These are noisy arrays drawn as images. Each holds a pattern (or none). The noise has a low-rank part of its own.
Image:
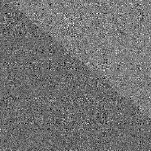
a sharp edge
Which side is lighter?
top right
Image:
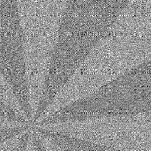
spokes from one point
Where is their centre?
bottom left
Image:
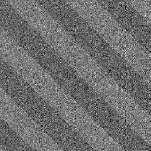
diagonal stripes
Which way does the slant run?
top left to bottom right
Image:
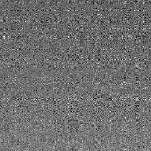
a smooth slope
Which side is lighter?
bottom
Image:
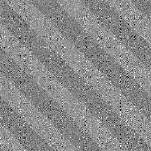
diagonal stripes
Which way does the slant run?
top left to bottom right
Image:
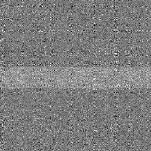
one horizontal stripe
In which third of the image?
middle
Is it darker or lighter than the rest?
lighter
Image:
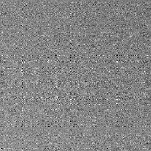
a smooth slope
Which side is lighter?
bottom left
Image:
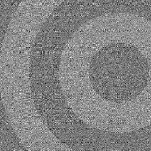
rings round one point
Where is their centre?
middle right
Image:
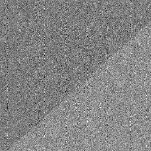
a sharp edge
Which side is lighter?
bottom right
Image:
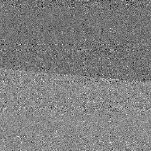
a sharp edge
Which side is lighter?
bottom
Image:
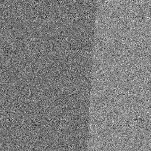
a sharp edge
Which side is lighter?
right
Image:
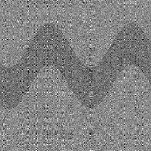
a wavy band
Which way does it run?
left to right
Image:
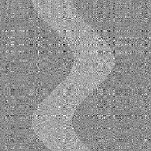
a wavy band
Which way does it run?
top to bottom
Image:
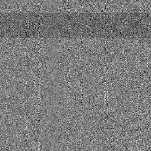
one horizontal stripe
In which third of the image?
top
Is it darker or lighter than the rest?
darker
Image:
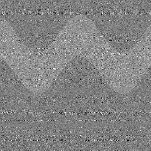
a wavy band
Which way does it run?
left to right
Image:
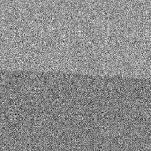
a sharp edge
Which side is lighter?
top
